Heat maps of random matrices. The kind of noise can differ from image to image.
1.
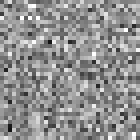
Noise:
low rank plus noise
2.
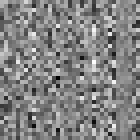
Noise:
columns of uneven size
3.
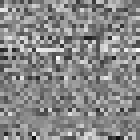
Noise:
rows of uneven size
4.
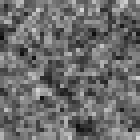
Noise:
blotchy
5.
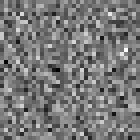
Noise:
low rank plus noise
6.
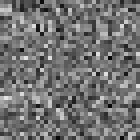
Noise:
low rank plus noise
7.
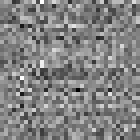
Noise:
low rank plus noise
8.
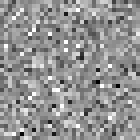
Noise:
heavy tails
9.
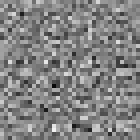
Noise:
low rank plus noise
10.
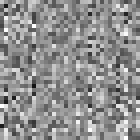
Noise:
columns of uneven size
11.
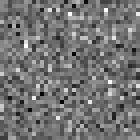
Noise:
heavy tails
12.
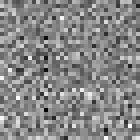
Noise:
low rank plus noise
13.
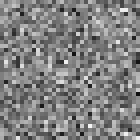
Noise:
low rank plus noise
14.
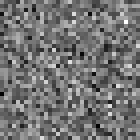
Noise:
independent entries
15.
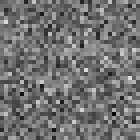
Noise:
independent entries
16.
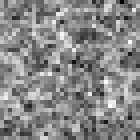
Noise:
blotchy
